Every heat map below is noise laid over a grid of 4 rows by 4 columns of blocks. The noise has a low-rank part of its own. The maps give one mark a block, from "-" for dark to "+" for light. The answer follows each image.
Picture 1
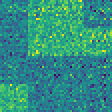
-++-
-+++
----
+---
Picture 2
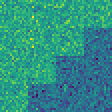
++++
+++-
++--
+---
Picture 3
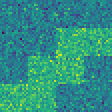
----
--++
-++-
++--
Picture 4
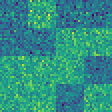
-+--
--++
+++-
++-+
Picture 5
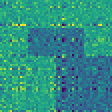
++++
+--+
++--
++--
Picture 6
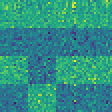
++++
----
+-++
-+--
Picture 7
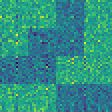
++-+
+--+
--++
++--
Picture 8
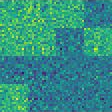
+++-
++-+
----
+---
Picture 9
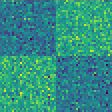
--++
--++
++--
++--
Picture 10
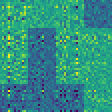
+++-
+-++
+-++
---+
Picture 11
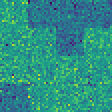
+---
++-+
++++
-+++
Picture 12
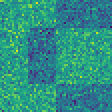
++--
+-++
+-++
++--
